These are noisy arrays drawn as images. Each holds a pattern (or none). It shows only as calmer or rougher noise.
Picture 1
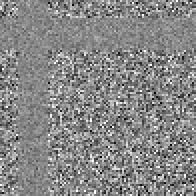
bands of rows crossing bands of columns
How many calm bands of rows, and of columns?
1 and 1
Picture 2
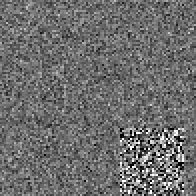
one block
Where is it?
bottom right
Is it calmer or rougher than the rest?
rougher
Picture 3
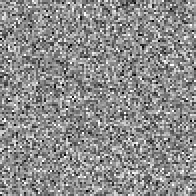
only noise
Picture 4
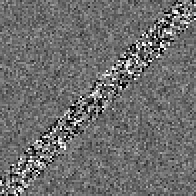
a diagonal band
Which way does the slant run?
bottom left to top right
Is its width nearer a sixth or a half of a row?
a sixth
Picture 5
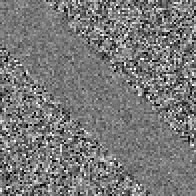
a diagonal band
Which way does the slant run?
top left to bottom right
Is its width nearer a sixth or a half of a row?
a half
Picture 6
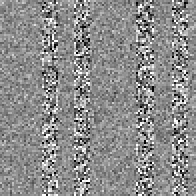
bands of columns
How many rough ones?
4
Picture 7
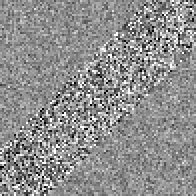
a diagonal band
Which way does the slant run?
bottom left to top right
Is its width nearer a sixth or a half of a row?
a half
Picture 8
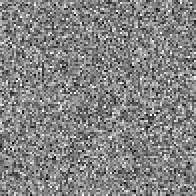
only noise
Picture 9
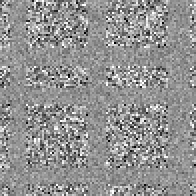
bands of rows crossing bands of columns
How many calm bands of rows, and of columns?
3 and 3
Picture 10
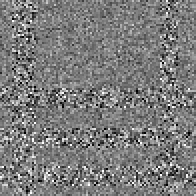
bands of rows crossing bands of columns
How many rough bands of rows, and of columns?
3 and 2
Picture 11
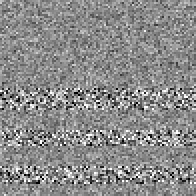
bands of rows
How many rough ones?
3
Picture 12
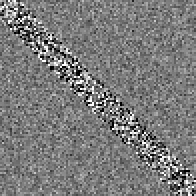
a diagonal band
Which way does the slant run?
top left to bottom right
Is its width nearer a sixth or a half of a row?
a sixth
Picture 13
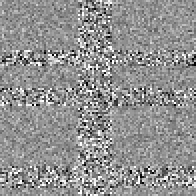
bands of rows crossing bands of columns
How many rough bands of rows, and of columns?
3 and 1
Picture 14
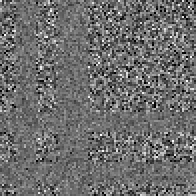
bands of rows crossing bands of columns
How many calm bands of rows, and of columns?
2 and 2
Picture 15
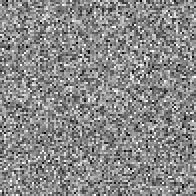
only noise
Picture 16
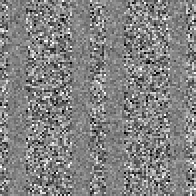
bands of columns
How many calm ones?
4
